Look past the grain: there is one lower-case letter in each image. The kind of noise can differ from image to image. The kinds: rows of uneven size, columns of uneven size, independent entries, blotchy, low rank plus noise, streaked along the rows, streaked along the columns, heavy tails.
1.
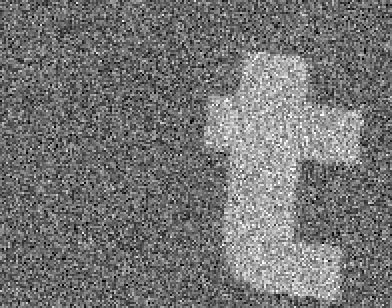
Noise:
independent entries
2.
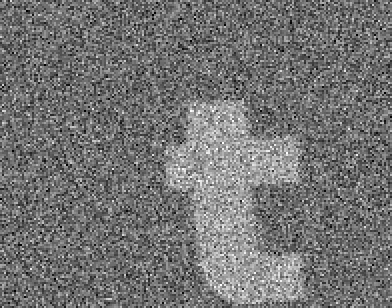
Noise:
independent entries
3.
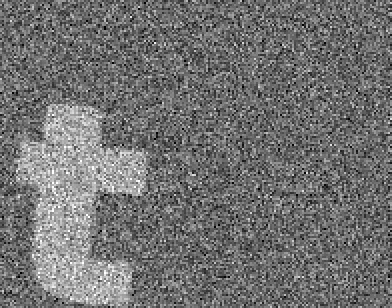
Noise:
low rank plus noise
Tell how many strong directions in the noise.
three or four
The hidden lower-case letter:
t
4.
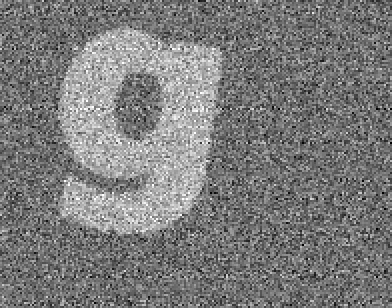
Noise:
rows of uneven size
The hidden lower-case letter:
g
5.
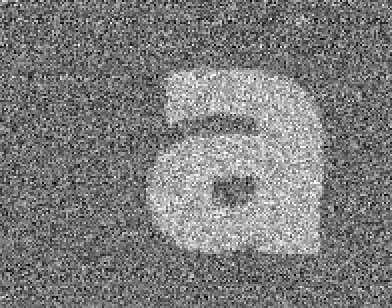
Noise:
rows of uneven size
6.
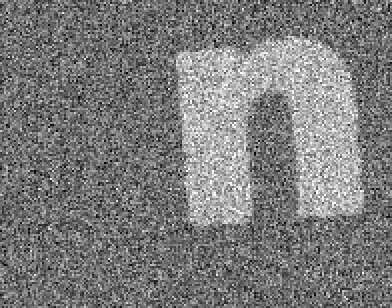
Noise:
low rank plus noise
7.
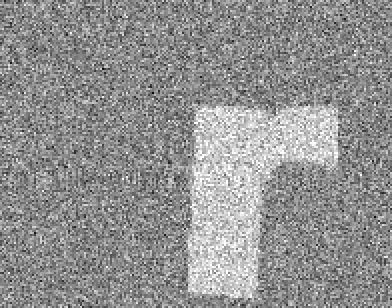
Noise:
low rank plus noise
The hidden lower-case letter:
r
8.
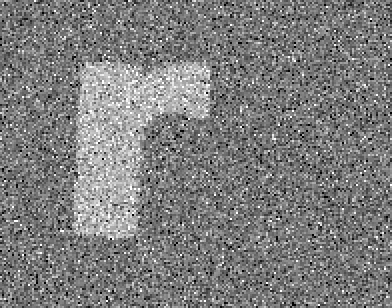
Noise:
heavy tails
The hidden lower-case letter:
r
